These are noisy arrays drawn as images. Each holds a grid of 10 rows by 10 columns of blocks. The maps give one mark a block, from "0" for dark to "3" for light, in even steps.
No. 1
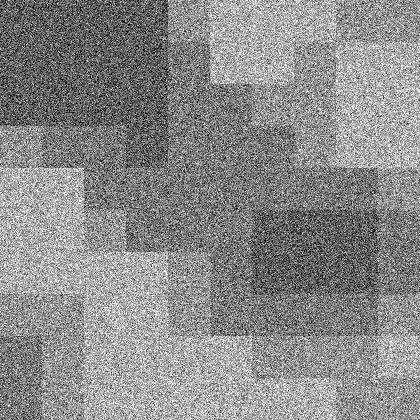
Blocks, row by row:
0000233322
0000133233
0000112233
2110111233
3311111112
3321110001
3333210001
2233211112
1233332223
1233333322
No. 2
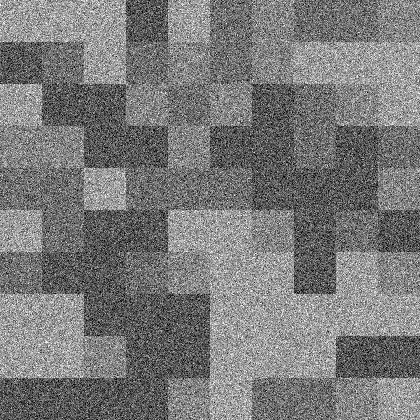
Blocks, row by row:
3330312112
0131212333
3002120123
2200200101
1131110002
3100332010
1001233032
3300033333
3320033300
0000231123
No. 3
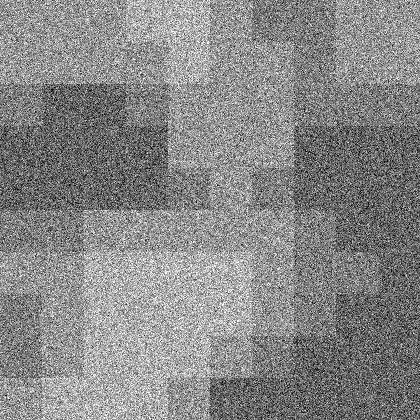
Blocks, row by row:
2223321122
2222322122
1001222111
0000222000
0000121000
1122222100
2233332110
1233332100
1233321000
2333200000
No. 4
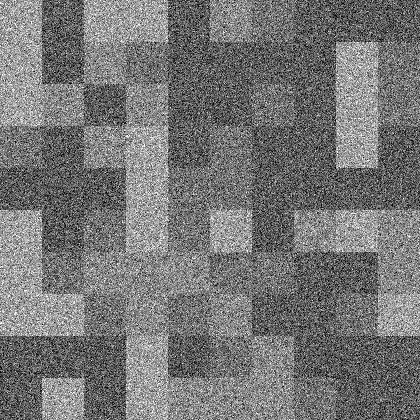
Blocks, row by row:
3033021000
3021000031
3202001031
1023010030
0003110000
3013130232
3122211002
3312120013
0003012000
0303222100
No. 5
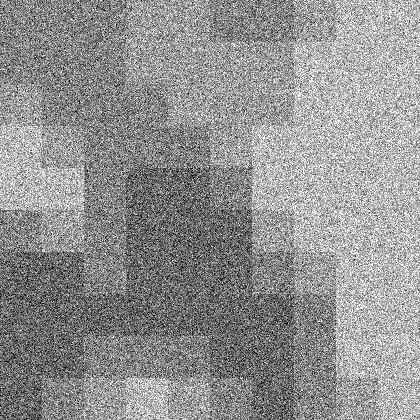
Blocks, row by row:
1112211233
1112222333
2111222333
3211123333
3310013333
1210002333
0010001233
0000000133
0011100133
0123210123
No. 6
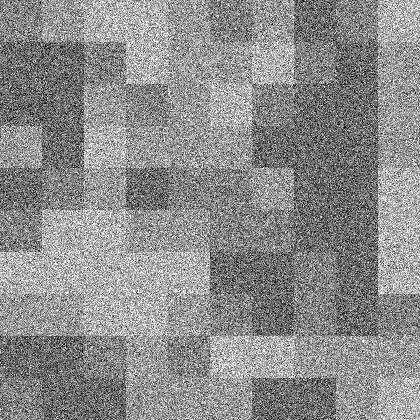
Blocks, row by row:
1233212013
0013223102
0021231002
2032220002
0120112003
1332211003
3333300103
2233210101
0012133222
1002220023
